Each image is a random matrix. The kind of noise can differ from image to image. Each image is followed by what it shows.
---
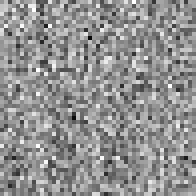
low rank plus noise
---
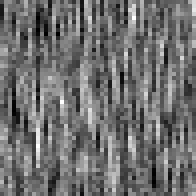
streaked along the columns
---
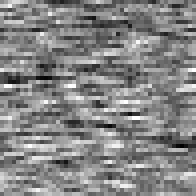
streaked along the rows
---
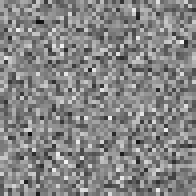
independent entries
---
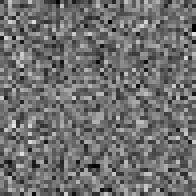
low rank plus noise
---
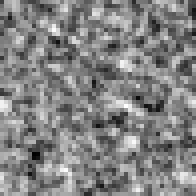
blotchy
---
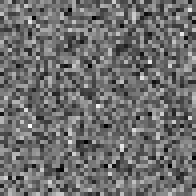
independent entries
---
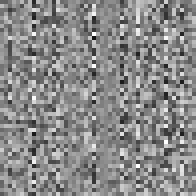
columns of uneven size
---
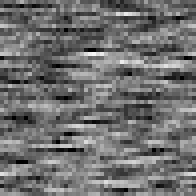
streaked along the rows
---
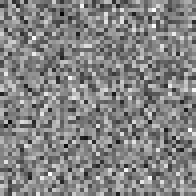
independent entries
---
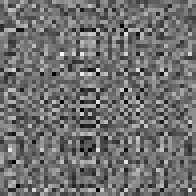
low rank plus noise
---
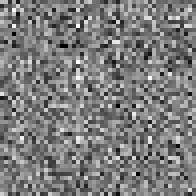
low rank plus noise
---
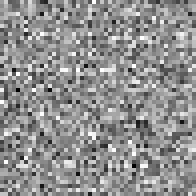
low rank plus noise
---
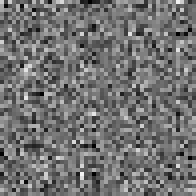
low rank plus noise
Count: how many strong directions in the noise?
five to eight
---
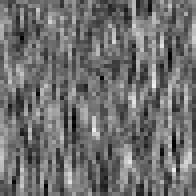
streaked along the columns
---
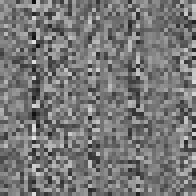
columns of uneven size
